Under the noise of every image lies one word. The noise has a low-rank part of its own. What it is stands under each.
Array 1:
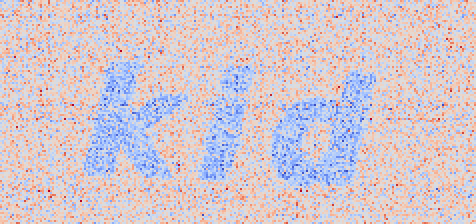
kid
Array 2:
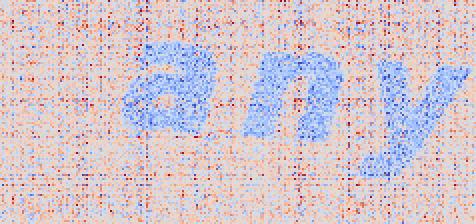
any
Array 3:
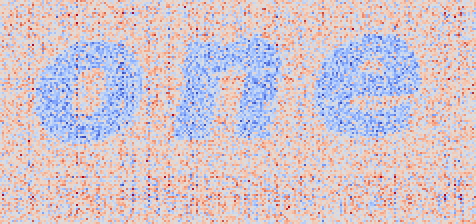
one
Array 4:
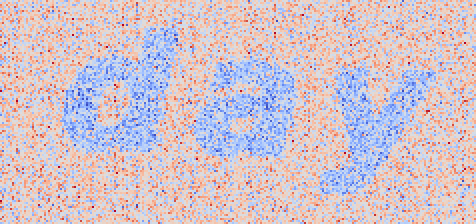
day
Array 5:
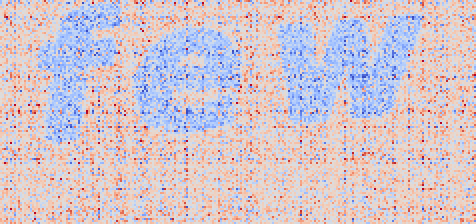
few
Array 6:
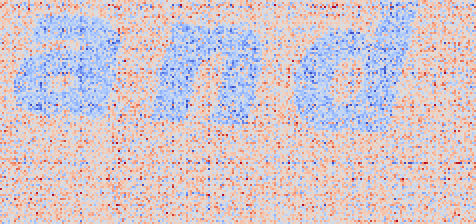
and
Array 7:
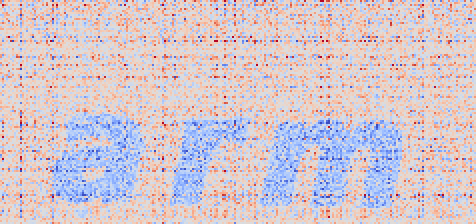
arm
